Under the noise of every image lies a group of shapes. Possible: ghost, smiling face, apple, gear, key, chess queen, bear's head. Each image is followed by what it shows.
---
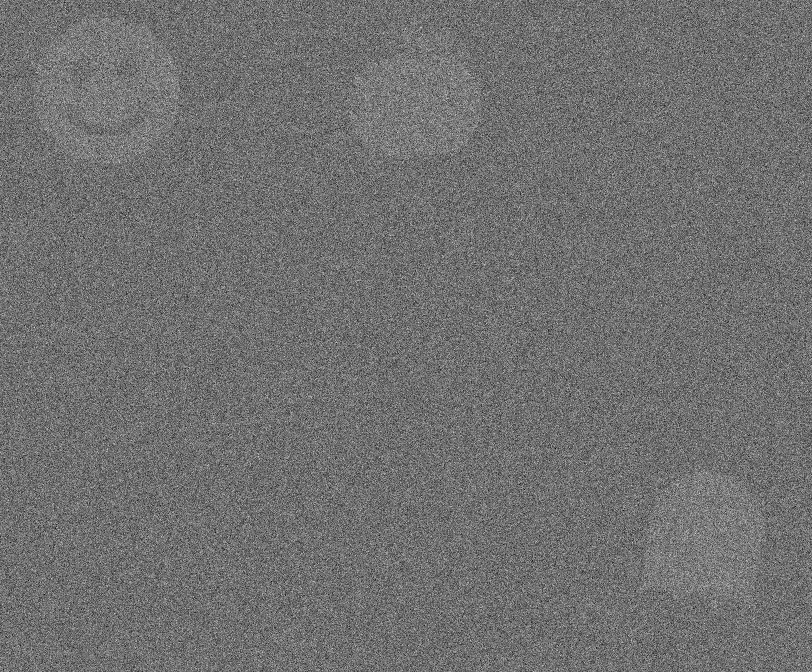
top left: smiling face; top middle: apple; bottom right: ghost
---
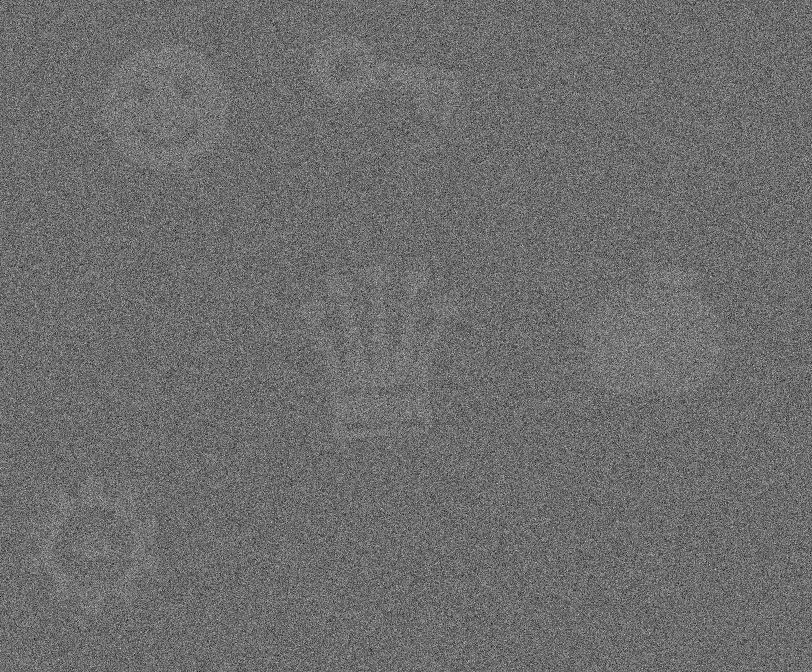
top left: smiling face; top middle: key; centre: chess queen; middle right: apple; bottom left: gear
